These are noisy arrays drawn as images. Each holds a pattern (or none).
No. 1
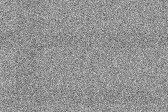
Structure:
bands of rows crossing bands of columns
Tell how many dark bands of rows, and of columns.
2 and 1
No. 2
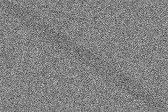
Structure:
a diagonal band
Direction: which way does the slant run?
top left to bottom right
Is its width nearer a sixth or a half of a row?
a sixth
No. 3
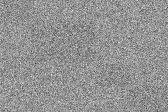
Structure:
blocks along the diagonal
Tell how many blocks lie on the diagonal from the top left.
4
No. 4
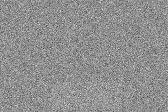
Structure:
one block
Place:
bottom middle
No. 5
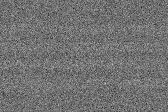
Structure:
bands of rows
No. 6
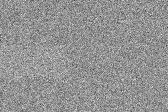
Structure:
one block
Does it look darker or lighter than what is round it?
lighter
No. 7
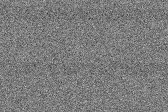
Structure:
bands of rows
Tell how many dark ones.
2
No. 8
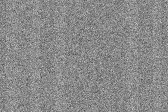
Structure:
bands of columns
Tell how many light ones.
5
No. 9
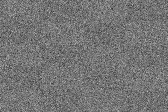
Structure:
a checkerboard
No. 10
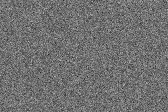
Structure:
only noise
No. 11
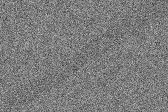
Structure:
a diagonal band
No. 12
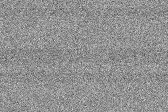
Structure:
bands of rows
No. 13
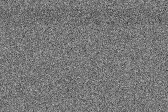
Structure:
one band of rows
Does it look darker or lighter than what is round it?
darker
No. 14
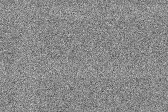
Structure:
bands of rows crossing bands of columns
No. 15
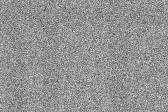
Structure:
bands of rows crossing bands of columns
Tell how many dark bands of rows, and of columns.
1 and 3
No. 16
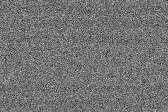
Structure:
bands of rows
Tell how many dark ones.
5
